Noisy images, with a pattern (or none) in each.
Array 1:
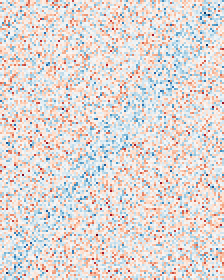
a diagonal band
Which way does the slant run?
bottom left to top right
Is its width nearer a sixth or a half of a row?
a sixth
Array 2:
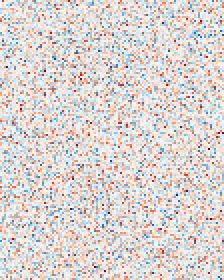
only noise
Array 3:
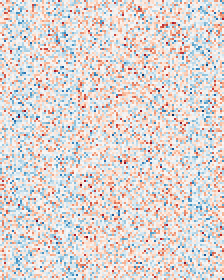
bands of columns
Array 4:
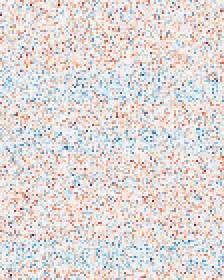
bands of rows
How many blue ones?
3
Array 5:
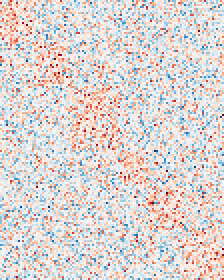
blocks along the diagonal
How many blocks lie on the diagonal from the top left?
6
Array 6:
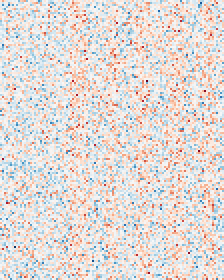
bands of columns
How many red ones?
5
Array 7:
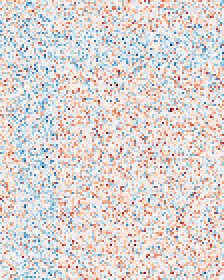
bands of rows crossing bands of columns
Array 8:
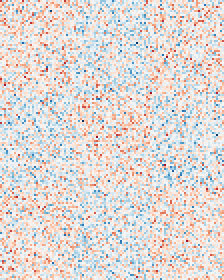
a checkerboard
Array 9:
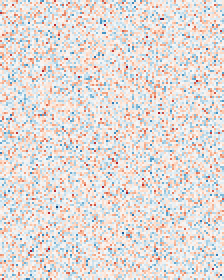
only noise
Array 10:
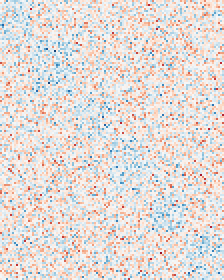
blocks along the diagonal
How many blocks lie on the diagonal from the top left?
6
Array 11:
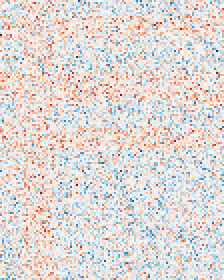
bands of rows crossing bands of columns
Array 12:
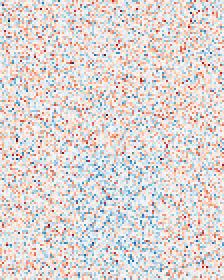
one block
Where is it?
bottom middle
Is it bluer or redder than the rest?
bluer
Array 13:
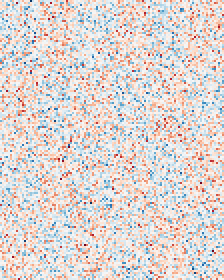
a checkerboard
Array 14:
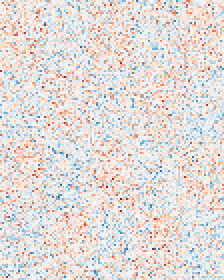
a checkerboard
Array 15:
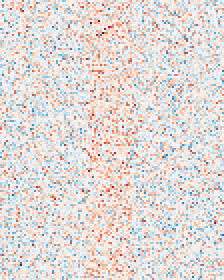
one band of columns
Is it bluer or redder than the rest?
redder
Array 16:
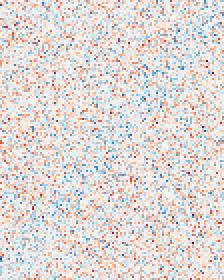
a diagonal band
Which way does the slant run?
bottom left to top right
